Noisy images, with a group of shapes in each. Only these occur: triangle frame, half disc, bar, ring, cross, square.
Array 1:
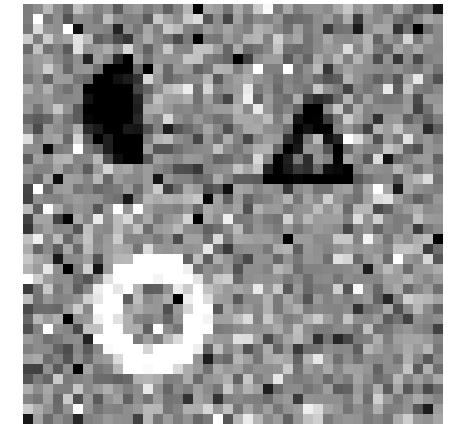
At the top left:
half disc
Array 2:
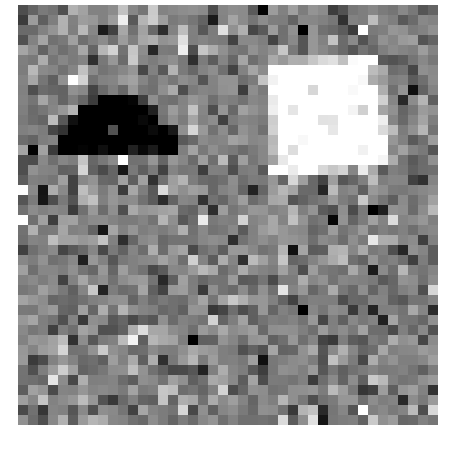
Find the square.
top right
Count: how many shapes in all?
2
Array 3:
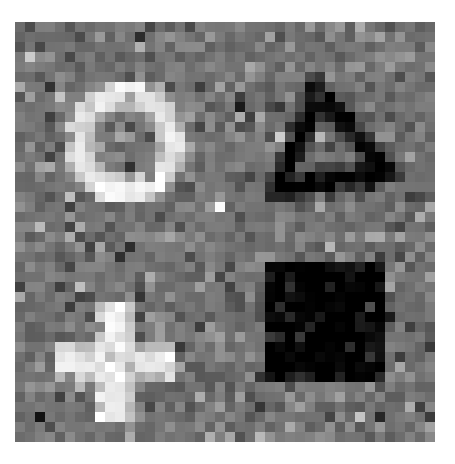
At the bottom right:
square
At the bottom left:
cross
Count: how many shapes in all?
4
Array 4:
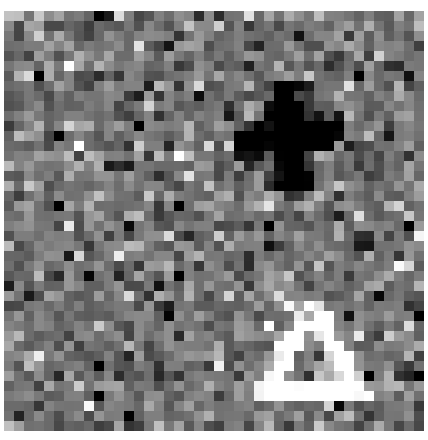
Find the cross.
top right
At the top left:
nothing
